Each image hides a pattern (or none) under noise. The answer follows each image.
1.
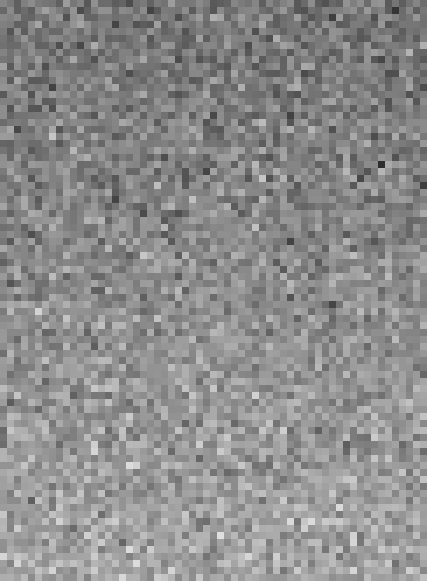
a smooth slope
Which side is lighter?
bottom
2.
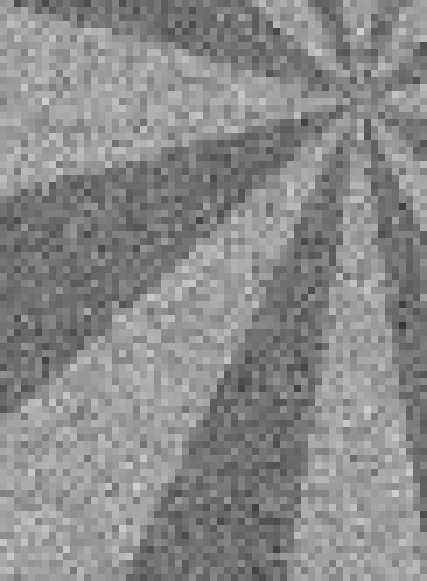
spokes from one point
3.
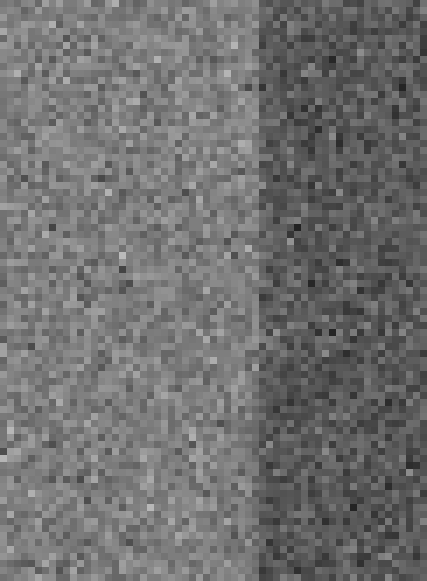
a sharp edge
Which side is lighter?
left
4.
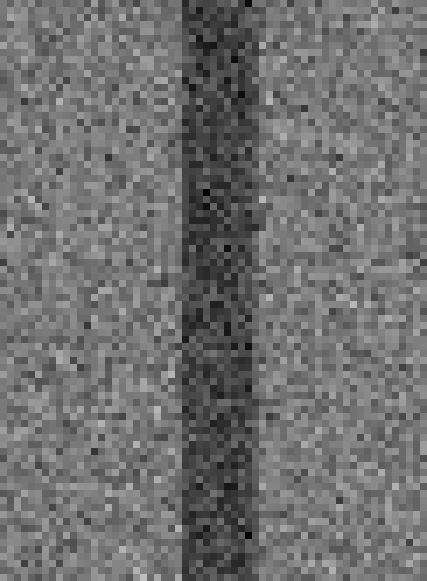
one vertical stripe
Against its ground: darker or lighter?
darker
